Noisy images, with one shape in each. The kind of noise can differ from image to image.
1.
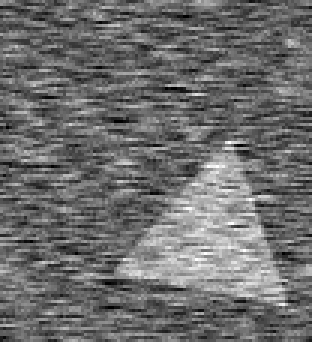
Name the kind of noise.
streaked along the rows
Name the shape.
triangle
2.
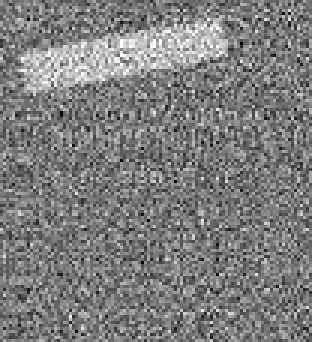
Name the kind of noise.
low rank plus noise
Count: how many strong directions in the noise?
three or four
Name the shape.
bar
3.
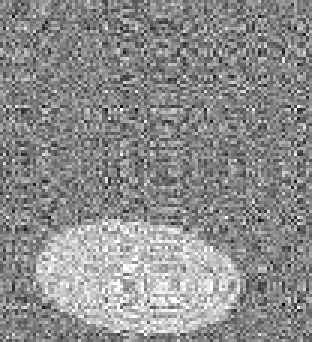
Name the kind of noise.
low rank plus noise
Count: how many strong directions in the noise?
two
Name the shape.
ellipse
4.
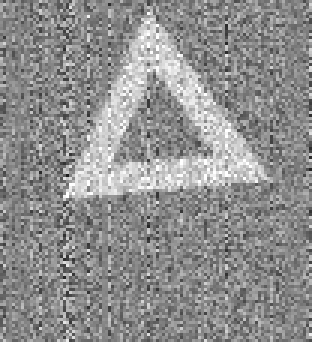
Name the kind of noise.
columns of uneven size
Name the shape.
triangle frame
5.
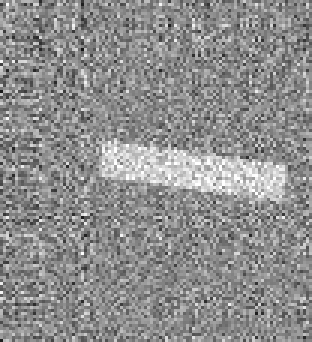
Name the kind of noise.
low rank plus noise
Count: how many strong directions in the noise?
three or four
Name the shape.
bar
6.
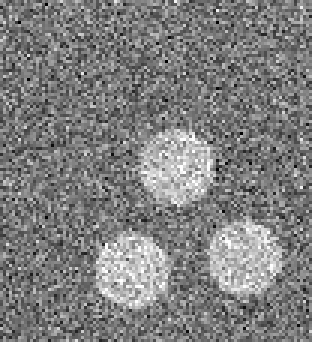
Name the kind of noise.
independent entries
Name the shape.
three dots
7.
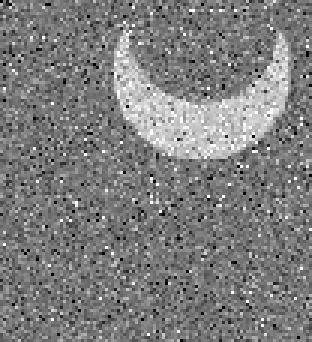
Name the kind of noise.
heavy tails
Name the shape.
crescent
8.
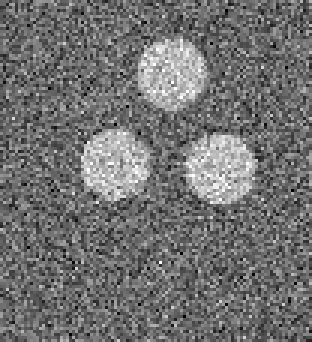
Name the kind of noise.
independent entries
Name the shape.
three dots
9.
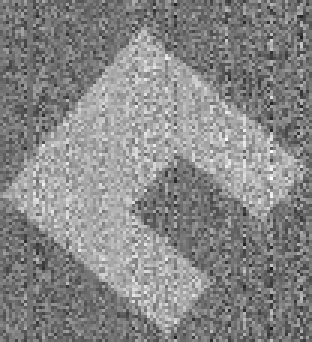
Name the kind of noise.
columns of uneven size
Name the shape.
square with a notch
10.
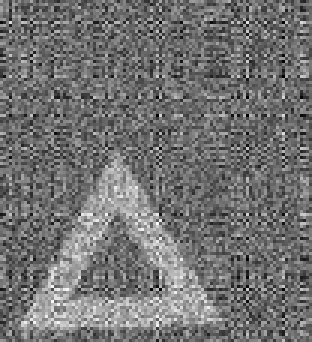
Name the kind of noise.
low rank plus noise
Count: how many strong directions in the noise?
one
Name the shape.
triangle frame
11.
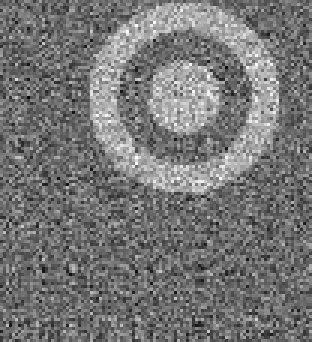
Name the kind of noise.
low rank plus noise
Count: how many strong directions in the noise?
five to eight
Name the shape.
bullseye
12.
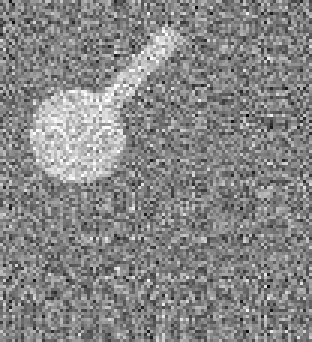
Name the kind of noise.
low rank plus noise
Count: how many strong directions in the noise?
three or four
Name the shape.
lollipop
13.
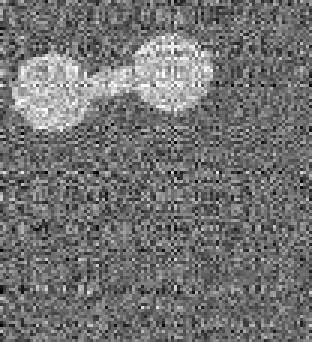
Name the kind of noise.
low rank plus noise
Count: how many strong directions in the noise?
two
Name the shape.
dumbbell
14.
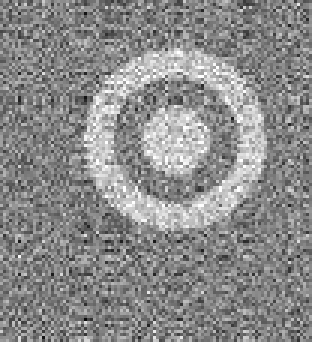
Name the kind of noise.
low rank plus noise
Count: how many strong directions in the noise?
two
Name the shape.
bullseye
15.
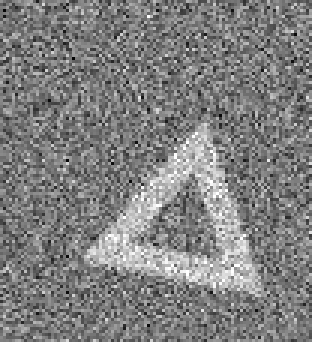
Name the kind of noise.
low rank plus noise
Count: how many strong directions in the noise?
five to eight
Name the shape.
triangle frame
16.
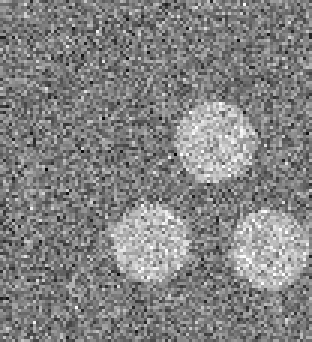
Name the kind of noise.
independent entries
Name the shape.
three dots
